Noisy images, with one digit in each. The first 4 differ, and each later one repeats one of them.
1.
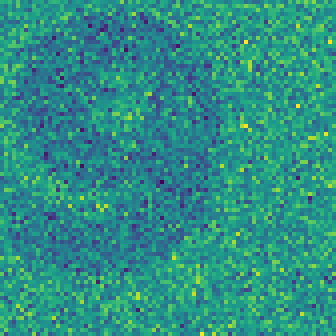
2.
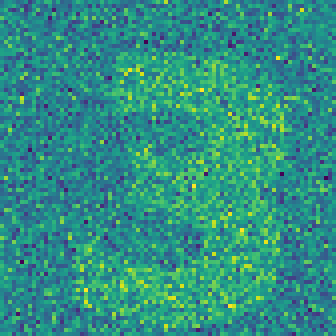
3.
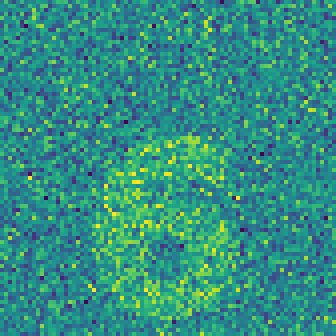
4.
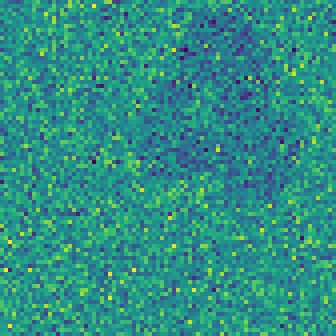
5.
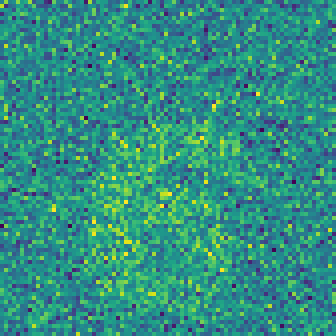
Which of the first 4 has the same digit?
3
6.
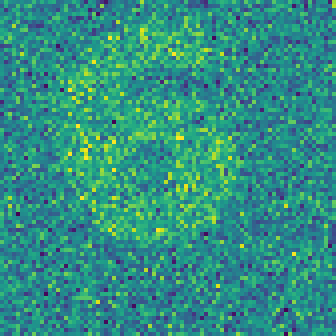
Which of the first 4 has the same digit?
3
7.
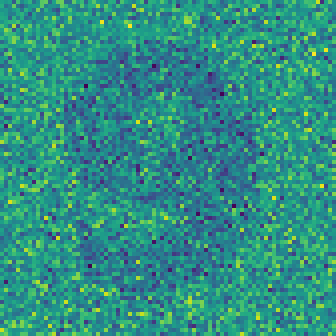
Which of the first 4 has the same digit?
1
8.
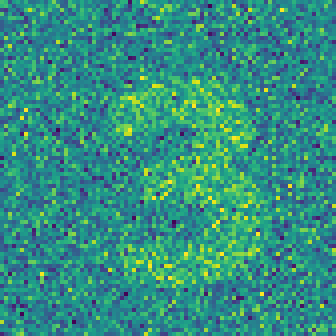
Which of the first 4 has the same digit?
2
